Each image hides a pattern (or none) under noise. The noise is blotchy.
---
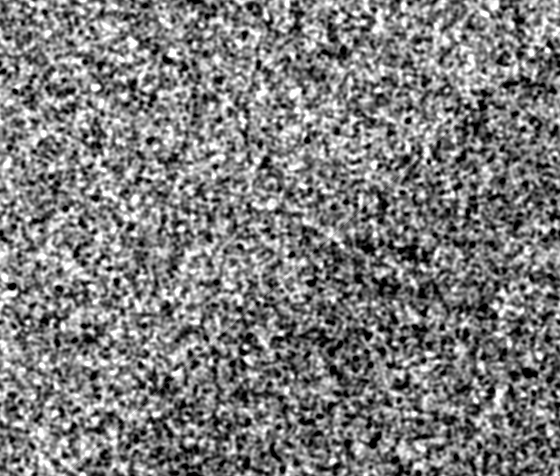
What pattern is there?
a sharp edge
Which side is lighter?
top left
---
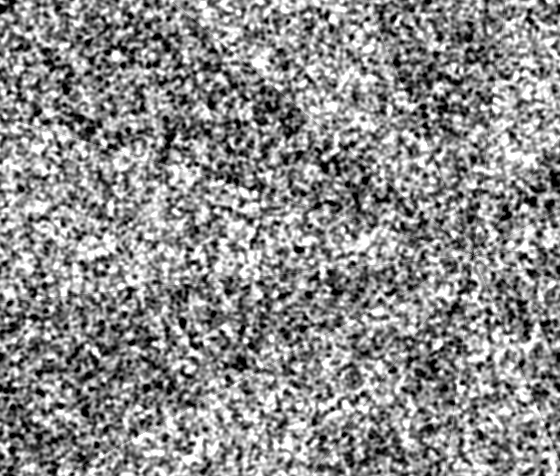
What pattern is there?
spokes from one point
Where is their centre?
middle right
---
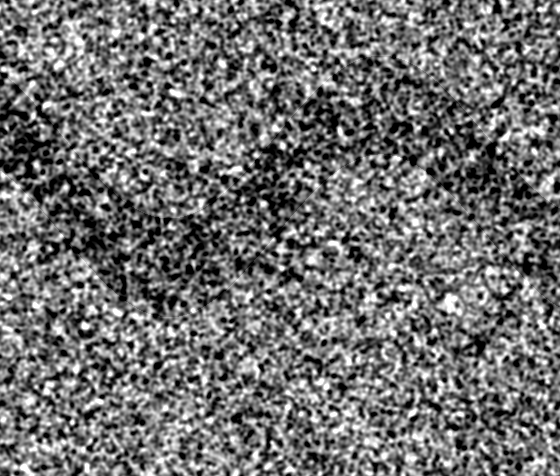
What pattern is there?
a wavy band
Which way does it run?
left to right
